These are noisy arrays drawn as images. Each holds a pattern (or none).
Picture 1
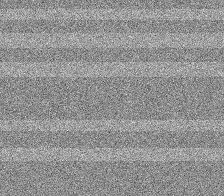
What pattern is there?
bands of rows
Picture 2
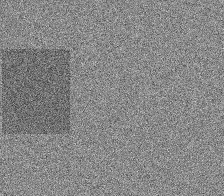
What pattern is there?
one block
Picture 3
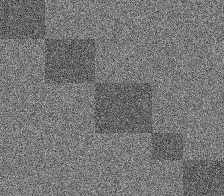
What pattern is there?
blocks along the diagonal
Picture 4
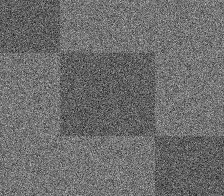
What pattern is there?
blocks along the diagonal
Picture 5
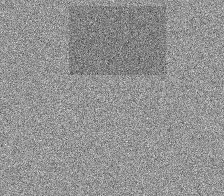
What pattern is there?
one block
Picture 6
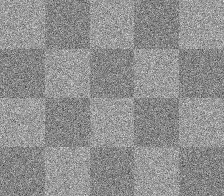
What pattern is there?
a checkerboard
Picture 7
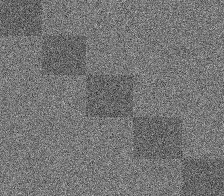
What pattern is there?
blocks along the diagonal
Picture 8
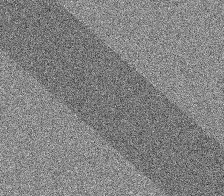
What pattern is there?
a diagonal band
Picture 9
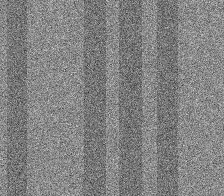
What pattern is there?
bands of columns
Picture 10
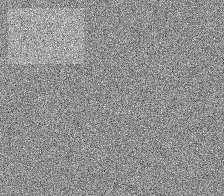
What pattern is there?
one block
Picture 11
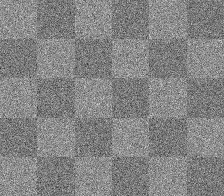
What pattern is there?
a checkerboard
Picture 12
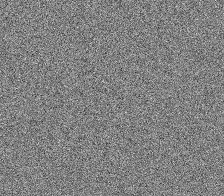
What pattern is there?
only noise
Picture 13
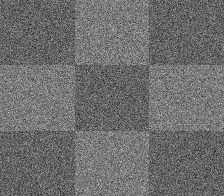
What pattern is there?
a checkerboard
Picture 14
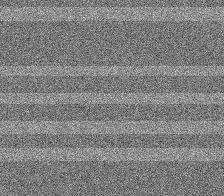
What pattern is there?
bands of rows
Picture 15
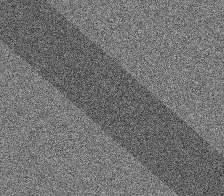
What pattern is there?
a diagonal band
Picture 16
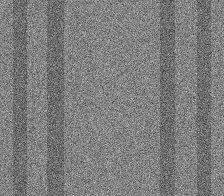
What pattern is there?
bands of columns
